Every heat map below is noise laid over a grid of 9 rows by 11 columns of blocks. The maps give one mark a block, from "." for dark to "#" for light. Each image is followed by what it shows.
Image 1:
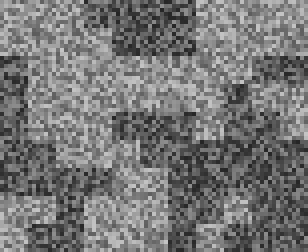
###....####
####...####
.########..
.#######.##
.###...#..#
..###......
....##.....
##.###..#..
#..###.#...
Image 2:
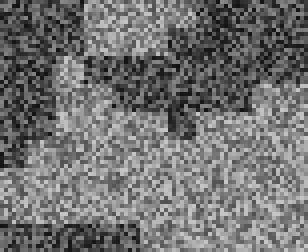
...####....
...###.....
..#........
..##.....##
..####.####
.##########
###########
###########
.....######
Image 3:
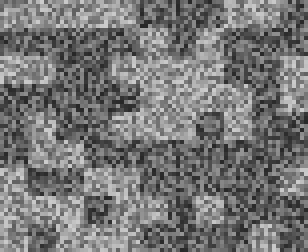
#####...##.
.....#.#...
##..####..#
.....####.#
.#..###.#..
.##........
#..##.....#
###.##.#...
#.###....#.
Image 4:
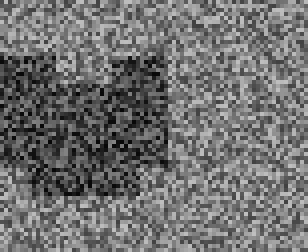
###########
###########
..##..#####
......#####
......#####
......#####
#....######
###########
###########
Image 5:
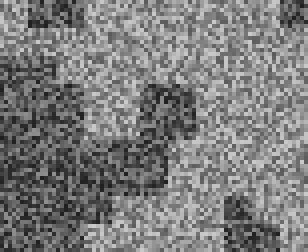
#..#######.
###########
..#########
...##..####
...##..####
......#####
......#####
....####.##
...#####..#
